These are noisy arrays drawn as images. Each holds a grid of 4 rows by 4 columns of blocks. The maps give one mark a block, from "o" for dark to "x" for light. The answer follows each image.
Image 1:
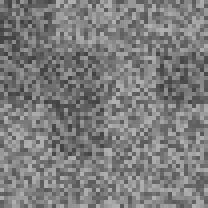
oxxx
ooxo
xoxx
xxxx
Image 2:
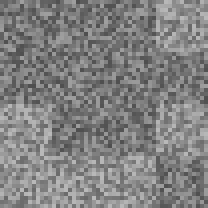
ooox
oooo
xoox
xxxo
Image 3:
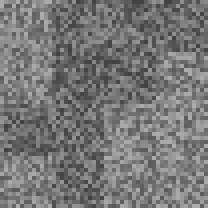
xooo
xoox
ooxx
xoxx
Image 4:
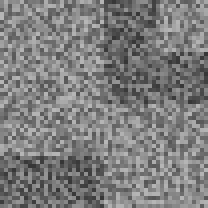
xxox
xxoo
xxxx
ooxx
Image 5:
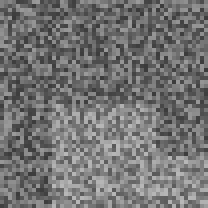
oooo
oooo
oxxo
oxxx
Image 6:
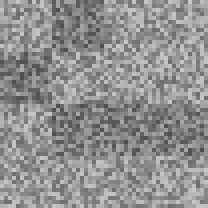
xoxx
oxxx
xooo
xxxx
